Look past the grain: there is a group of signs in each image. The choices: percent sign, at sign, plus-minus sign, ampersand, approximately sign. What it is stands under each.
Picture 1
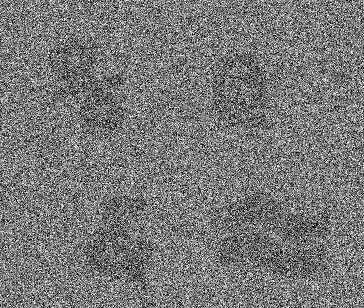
top left: percent sign; top right: at sign; bottom left: ampersand; bottom right: approximately sign
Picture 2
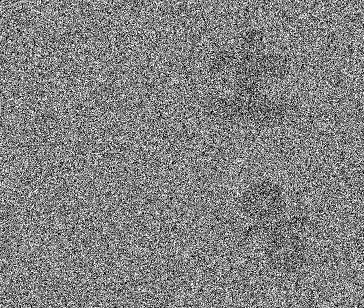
top right: plus-minus sign; bottom right: percent sign
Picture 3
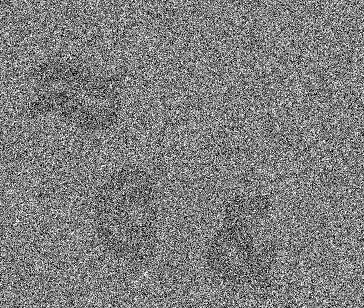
top left: approximately sign; bottom left: at sign; bottom right: ampersand
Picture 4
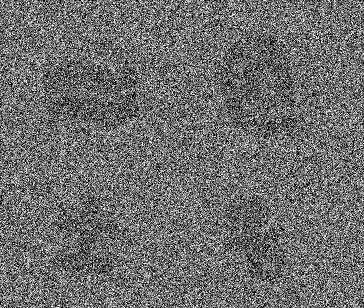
top left: approximately sign; top right: at sign; bottom left: plus-minus sign; bottom right: percent sign
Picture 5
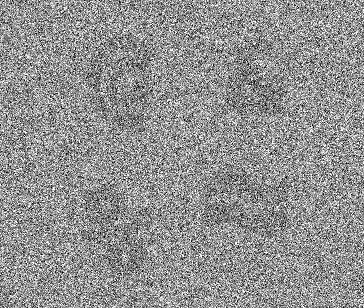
top left: at sign; top right: ampersand; bottom left: percent sign; bottom right: approximately sign
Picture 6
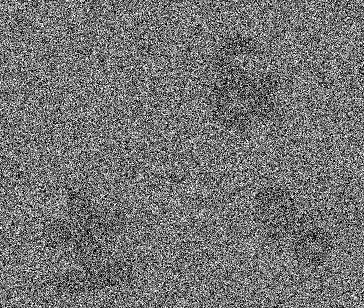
top right: ampersand; bottom left: plus-minus sign; bottom right: percent sign
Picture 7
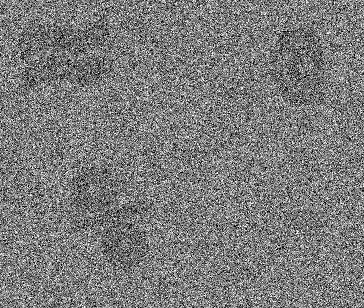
top left: approximately sign; top right: at sign; bottom left: percent sign
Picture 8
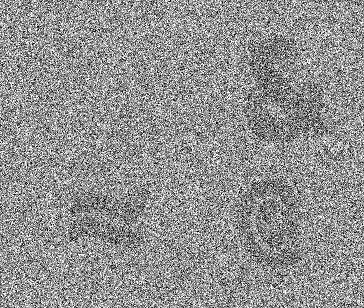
top right: ampersand; bottom left: approximately sign; bottom right: at sign
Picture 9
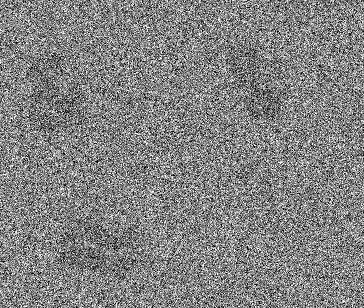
top left: ampersand; top right: percent sign; bottom left: approximately sign
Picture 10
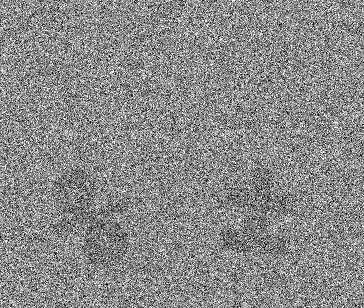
bottom left: percent sign; bottom right: plus-minus sign
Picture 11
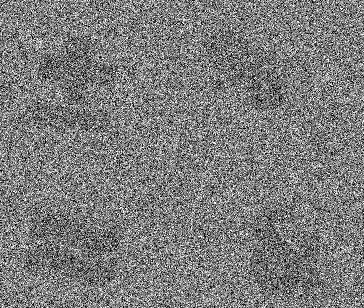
top left: plus-minus sign; top right: percent sign; bottom left: approximately sign; bottom right: ampersand
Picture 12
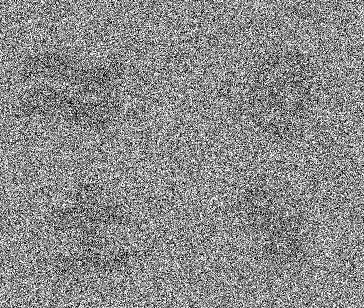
top left: approximately sign; top right: at sign; bottom left: plus-minus sign; bottom right: percent sign
